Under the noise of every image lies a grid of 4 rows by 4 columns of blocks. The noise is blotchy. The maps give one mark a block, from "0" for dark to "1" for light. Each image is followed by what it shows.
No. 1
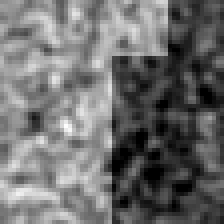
1110
1100
1100
1100
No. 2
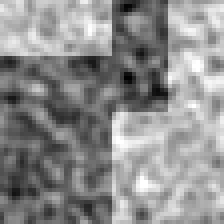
1101
0001
0011
0011
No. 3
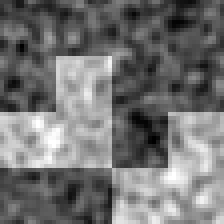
0000
0100
1101
0011
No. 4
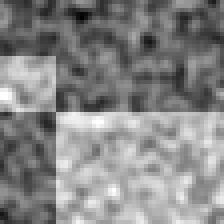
0000
1000
0111
0111
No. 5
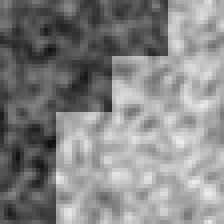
0001
0011
0111
0111
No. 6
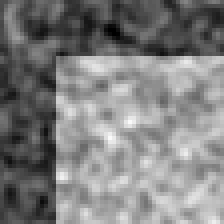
0000
0111
0111
0111
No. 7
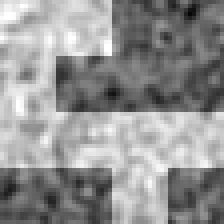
1100
1000
1111
0010
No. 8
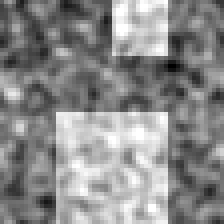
0010
0000
0110
0110
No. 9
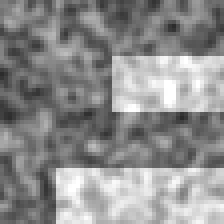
0000
0011
0000
0111
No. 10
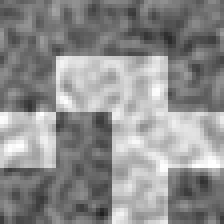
0000
0110
1011
0010
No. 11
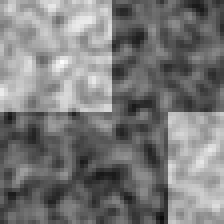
1100
1100
0001
0001
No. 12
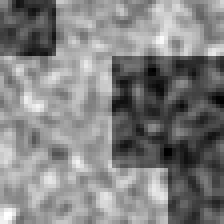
0111
1100
1100
1110
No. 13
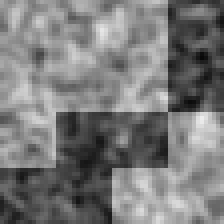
1110
1110
1001
0011
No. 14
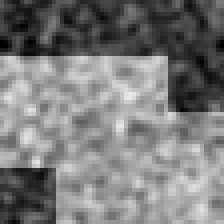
0000
1110
1111
0111
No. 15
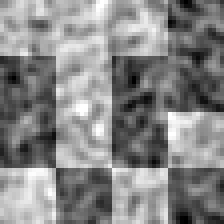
1110
0100
0101
1010
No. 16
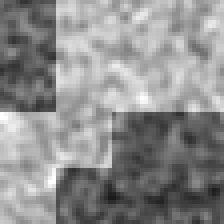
0111
0111
1100
1000
